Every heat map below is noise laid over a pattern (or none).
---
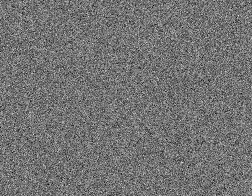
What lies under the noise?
only noise
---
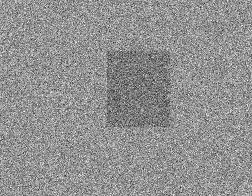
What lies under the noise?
one block
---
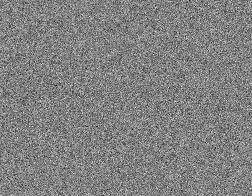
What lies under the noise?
only noise
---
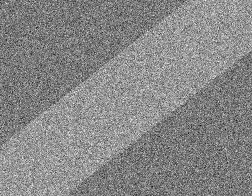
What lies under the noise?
a diagonal band
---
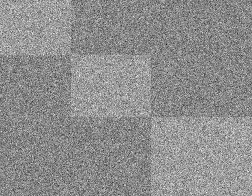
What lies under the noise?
blocks along the diagonal
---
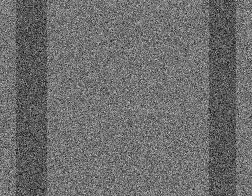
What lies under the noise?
bands of columns
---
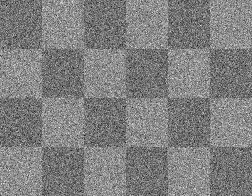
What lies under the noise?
a checkerboard
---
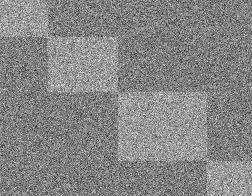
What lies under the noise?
blocks along the diagonal
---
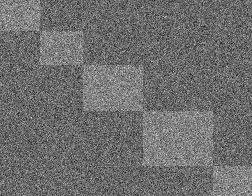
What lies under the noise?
blocks along the diagonal
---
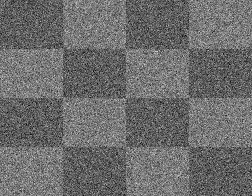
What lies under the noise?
a checkerboard
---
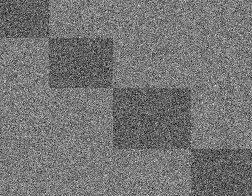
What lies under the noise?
blocks along the diagonal
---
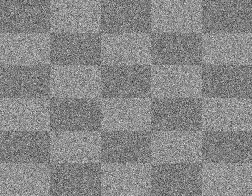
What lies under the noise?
a checkerboard
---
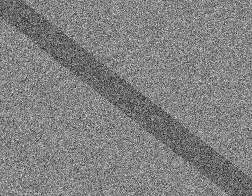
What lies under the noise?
a diagonal band
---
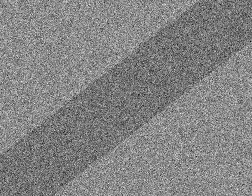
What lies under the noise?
a diagonal band
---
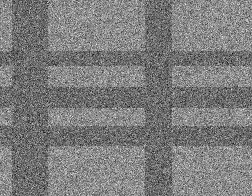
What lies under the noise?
bands of rows crossing bands of columns
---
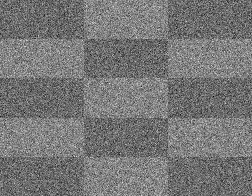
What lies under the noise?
a checkerboard
